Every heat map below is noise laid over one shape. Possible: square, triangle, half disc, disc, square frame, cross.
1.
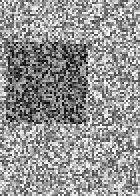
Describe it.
dark square
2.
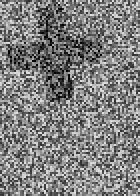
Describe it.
dark cross
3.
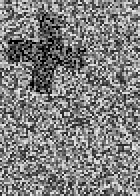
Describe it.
dark cross
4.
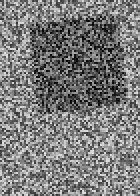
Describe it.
dark square
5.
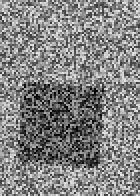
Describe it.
dark square
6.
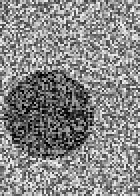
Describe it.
dark disc
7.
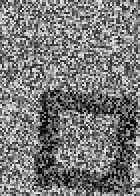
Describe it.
dark square frame
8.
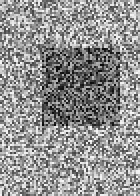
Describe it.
dark square
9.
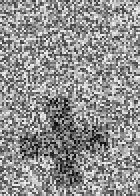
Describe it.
dark cross
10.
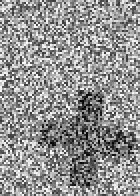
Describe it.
dark cross
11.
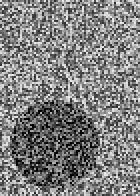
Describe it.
dark disc
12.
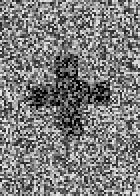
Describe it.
dark cross
